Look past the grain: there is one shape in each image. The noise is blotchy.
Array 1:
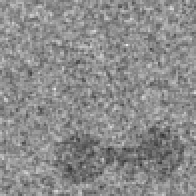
dumbbell
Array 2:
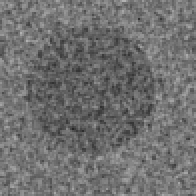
disc
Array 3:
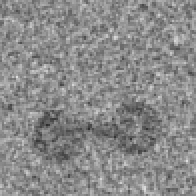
dumbbell
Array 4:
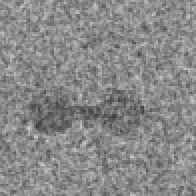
dumbbell
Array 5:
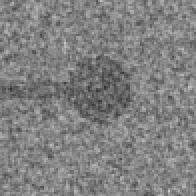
lollipop
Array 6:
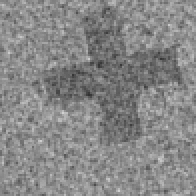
cross
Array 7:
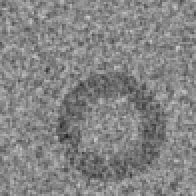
ring
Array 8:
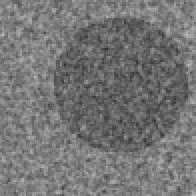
disc
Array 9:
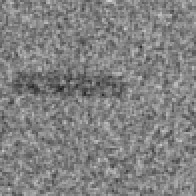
bar
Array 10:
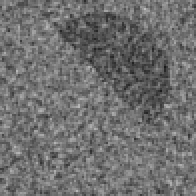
half disc
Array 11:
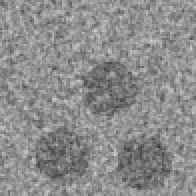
three dots
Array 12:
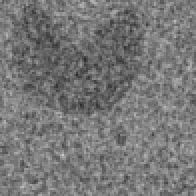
disc with a wedge cut out
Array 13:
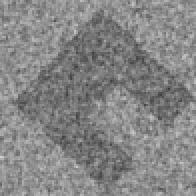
square with a notch
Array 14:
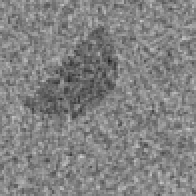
half disc
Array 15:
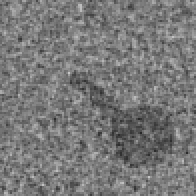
lollipop
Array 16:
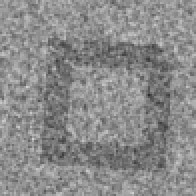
square frame
